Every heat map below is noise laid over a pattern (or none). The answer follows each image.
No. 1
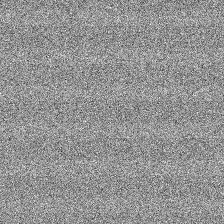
horizontal stripes
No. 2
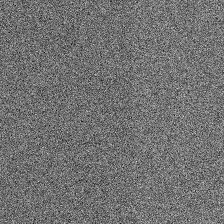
a sharp edge
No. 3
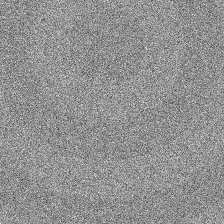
rings round one point
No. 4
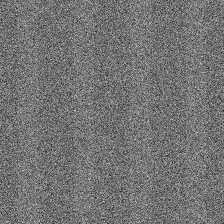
vertical stripes
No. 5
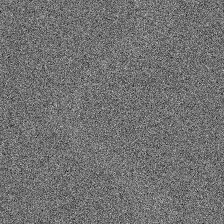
a wavy band
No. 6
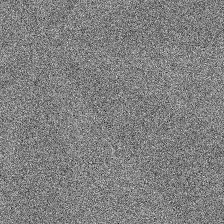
spokes from one point
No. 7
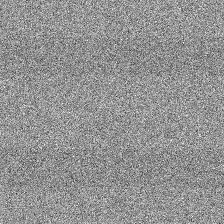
horizontal stripes
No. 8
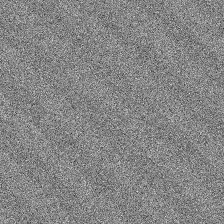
diagonal stripes
